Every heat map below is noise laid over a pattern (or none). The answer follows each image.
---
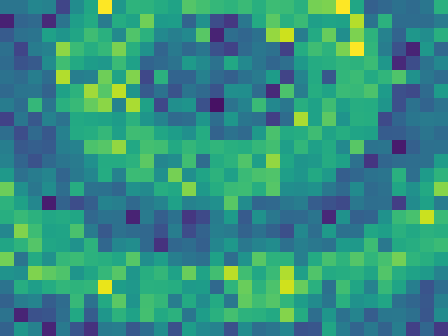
rings round one point
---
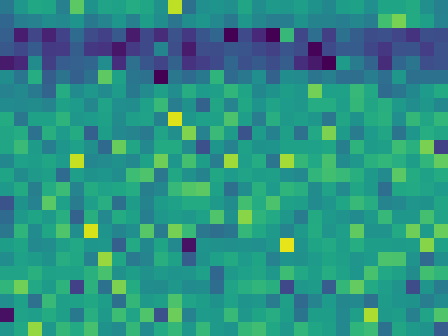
one horizontal stripe
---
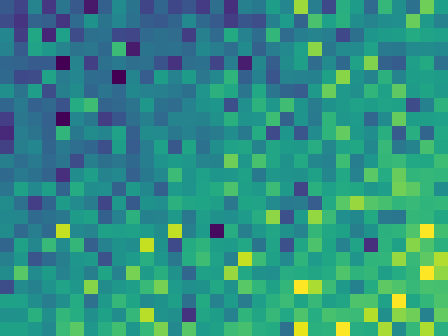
a smooth slope
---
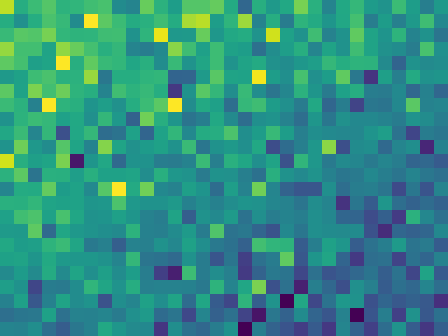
a smooth slope
